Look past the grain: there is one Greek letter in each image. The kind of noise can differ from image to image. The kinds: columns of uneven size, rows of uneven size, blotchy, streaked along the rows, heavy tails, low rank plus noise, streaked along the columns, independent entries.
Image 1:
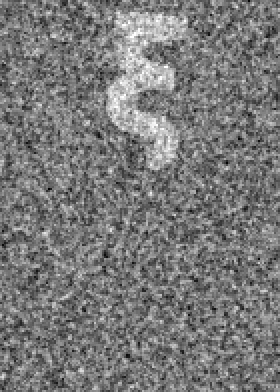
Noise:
blotchy
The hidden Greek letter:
xi
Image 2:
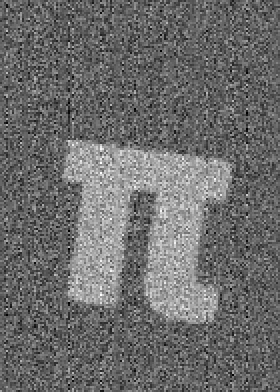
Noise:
columns of uneven size
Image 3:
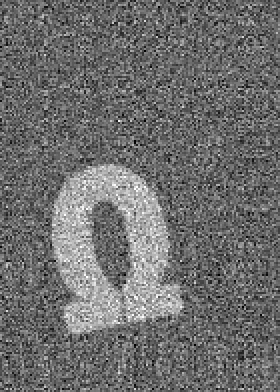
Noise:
low rank plus noise
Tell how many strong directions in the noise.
two
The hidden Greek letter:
omega
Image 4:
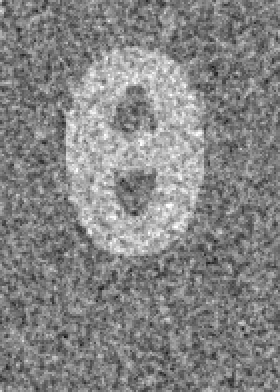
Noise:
blotchy
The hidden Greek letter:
theta
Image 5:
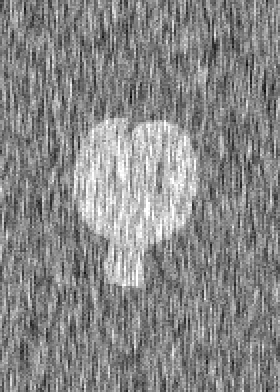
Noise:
streaked along the columns
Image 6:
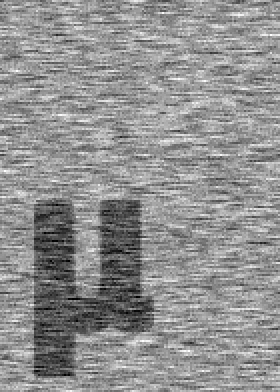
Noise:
streaked along the rows
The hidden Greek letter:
mu
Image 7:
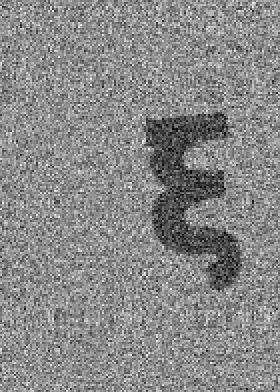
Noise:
low rank plus noise
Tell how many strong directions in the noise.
three or four
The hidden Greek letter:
xi
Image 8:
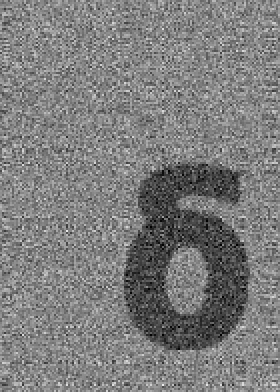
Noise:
low rank plus noise
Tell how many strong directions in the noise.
one
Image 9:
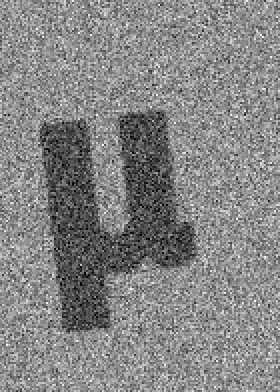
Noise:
independent entries
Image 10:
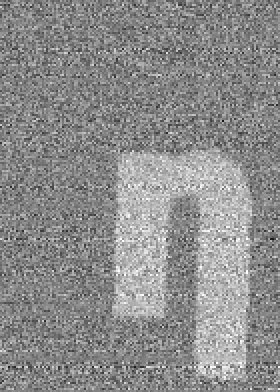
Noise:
rows of uneven size
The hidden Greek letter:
eta
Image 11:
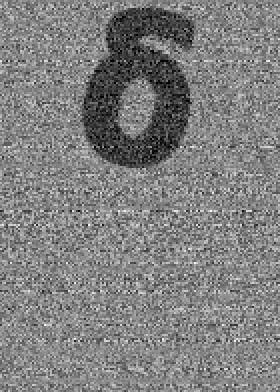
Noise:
rows of uneven size
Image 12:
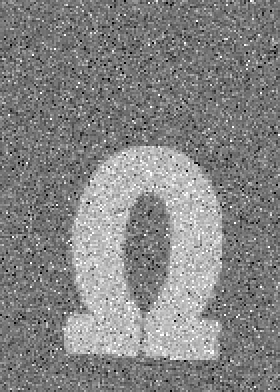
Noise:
heavy tails
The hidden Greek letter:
omega
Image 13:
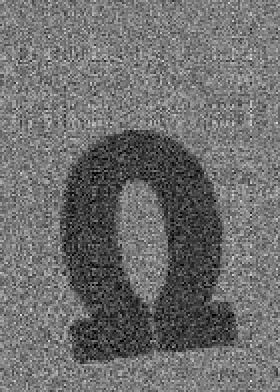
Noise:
low rank plus noise
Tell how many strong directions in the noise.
two
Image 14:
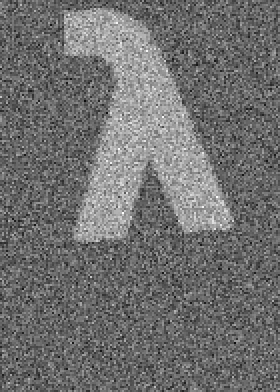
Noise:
independent entries
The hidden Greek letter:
lambda
